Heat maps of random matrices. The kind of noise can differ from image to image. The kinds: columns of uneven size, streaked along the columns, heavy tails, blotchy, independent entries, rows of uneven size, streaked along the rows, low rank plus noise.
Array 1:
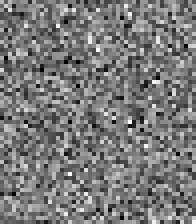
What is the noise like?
independent entries
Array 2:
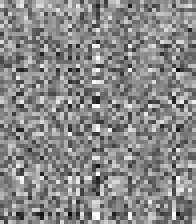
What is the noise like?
low rank plus noise
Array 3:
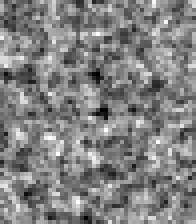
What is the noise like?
blotchy
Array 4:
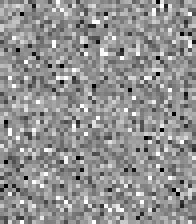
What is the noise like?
heavy tails
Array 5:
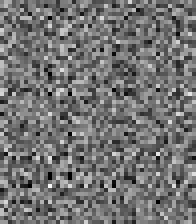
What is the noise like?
low rank plus noise
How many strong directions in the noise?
two
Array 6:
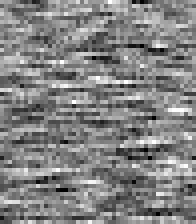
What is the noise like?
streaked along the rows
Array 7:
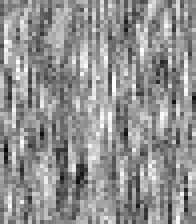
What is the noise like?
streaked along the columns
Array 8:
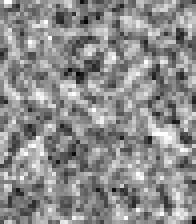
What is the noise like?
blotchy
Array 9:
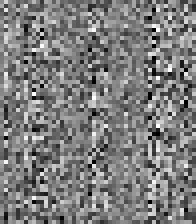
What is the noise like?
columns of uneven size
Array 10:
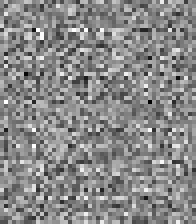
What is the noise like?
low rank plus noise
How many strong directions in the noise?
three or four
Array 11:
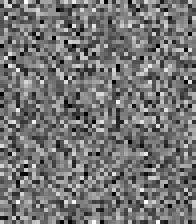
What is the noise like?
low rank plus noise
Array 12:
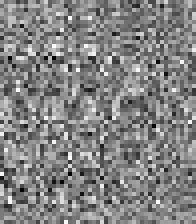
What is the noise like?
low rank plus noise
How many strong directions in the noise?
two
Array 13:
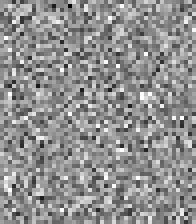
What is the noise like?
low rank plus noise
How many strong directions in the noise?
five to eight
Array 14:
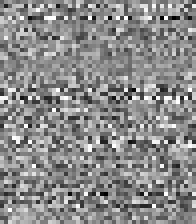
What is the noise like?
rows of uneven size
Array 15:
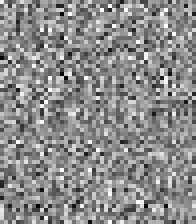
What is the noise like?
low rank plus noise
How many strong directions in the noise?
five to eight
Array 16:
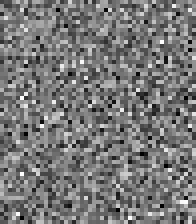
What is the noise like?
independent entries
